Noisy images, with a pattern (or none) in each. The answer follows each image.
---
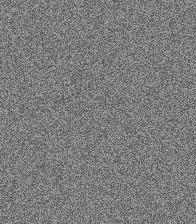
only noise
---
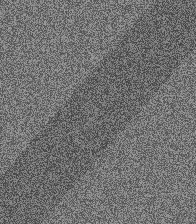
a diagonal band
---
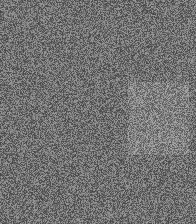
one block
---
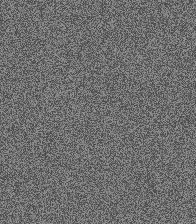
only noise
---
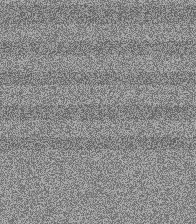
bands of rows
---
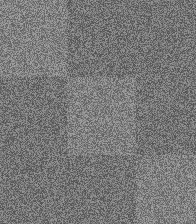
blocks along the diagonal
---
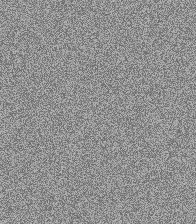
only noise
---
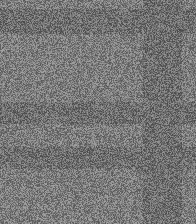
bands of rows crossing bands of columns
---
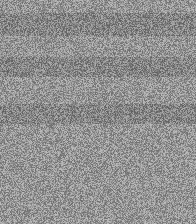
bands of rows
